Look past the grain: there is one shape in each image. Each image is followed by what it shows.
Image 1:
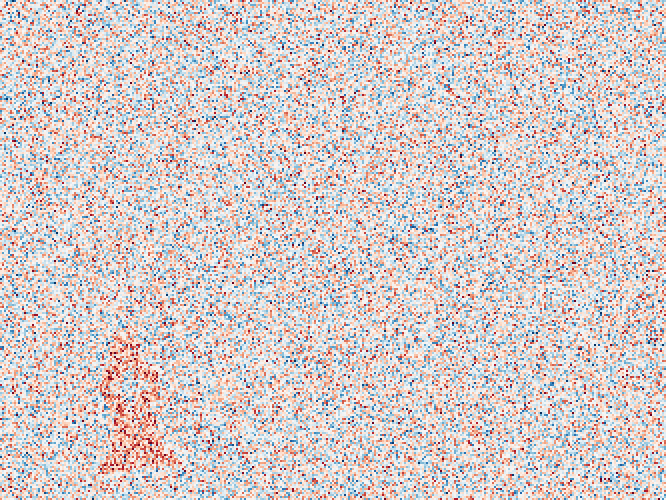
chess bishop
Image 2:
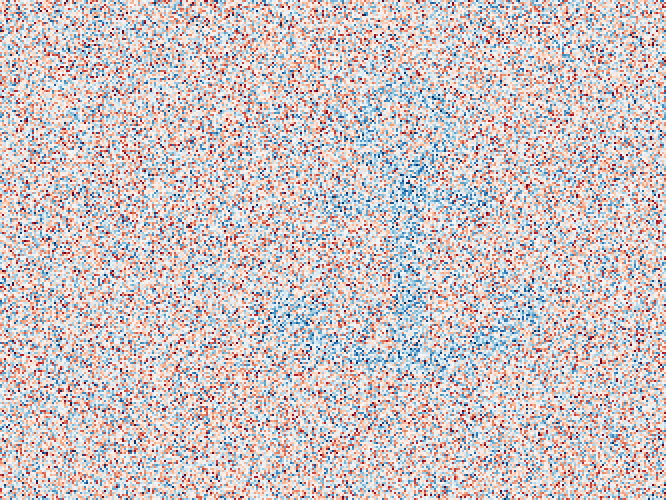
anchor
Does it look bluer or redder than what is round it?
bluer
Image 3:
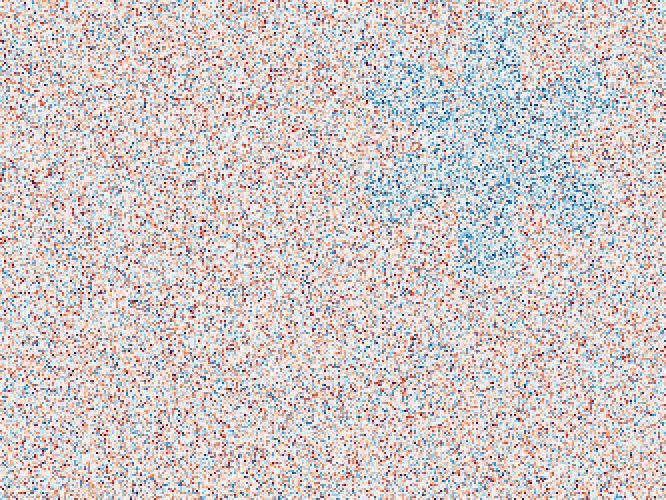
asterisk
